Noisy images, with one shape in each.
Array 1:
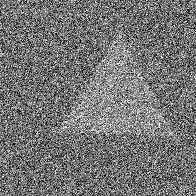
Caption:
light triangle
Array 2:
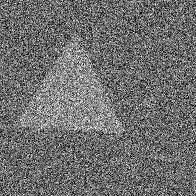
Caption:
light triangle
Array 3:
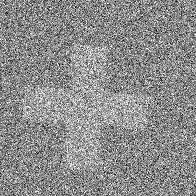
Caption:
light cross
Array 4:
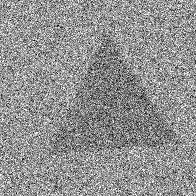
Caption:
dark triangle
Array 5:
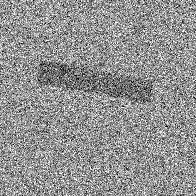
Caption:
dark bar
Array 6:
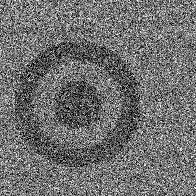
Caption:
dark bullseye
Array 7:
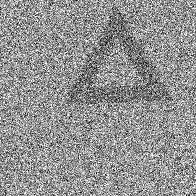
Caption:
dark triangle frame
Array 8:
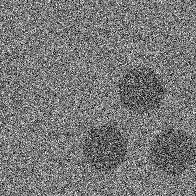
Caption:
dark three dots
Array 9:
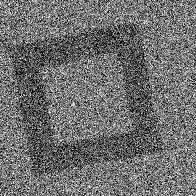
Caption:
dark square frame
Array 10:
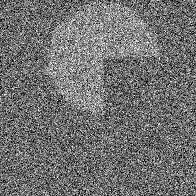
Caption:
light disc with a wedge cut out
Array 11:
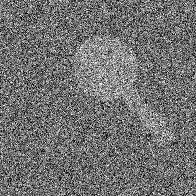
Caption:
light lollipop
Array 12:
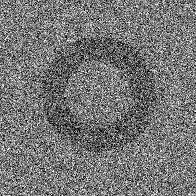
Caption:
dark ring
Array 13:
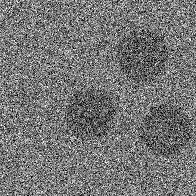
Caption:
dark three dots
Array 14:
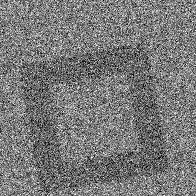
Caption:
dark square frame
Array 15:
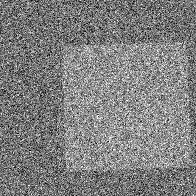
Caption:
light square
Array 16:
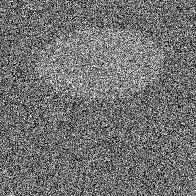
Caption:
light ellipse
